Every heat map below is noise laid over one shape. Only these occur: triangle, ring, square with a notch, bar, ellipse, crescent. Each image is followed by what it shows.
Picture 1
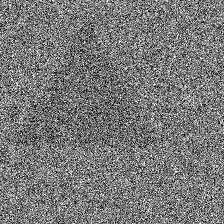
triangle
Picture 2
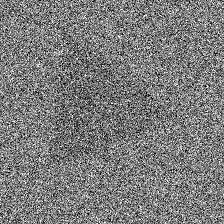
triangle
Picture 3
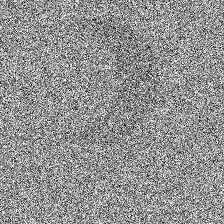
crescent
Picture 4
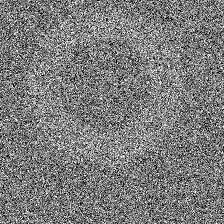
ring
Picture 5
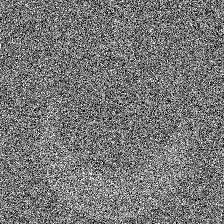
crescent
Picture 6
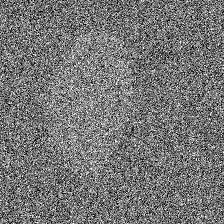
ellipse
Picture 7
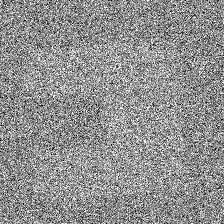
square with a notch
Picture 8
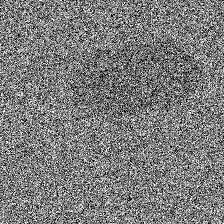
ellipse
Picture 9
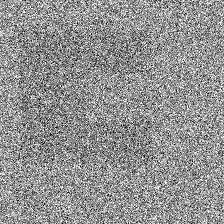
square with a notch
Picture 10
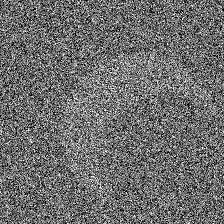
crescent
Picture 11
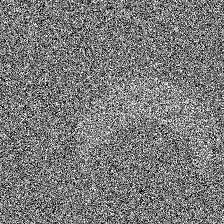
crescent
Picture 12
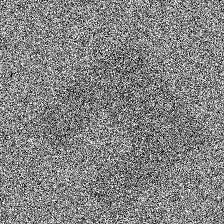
square with a notch
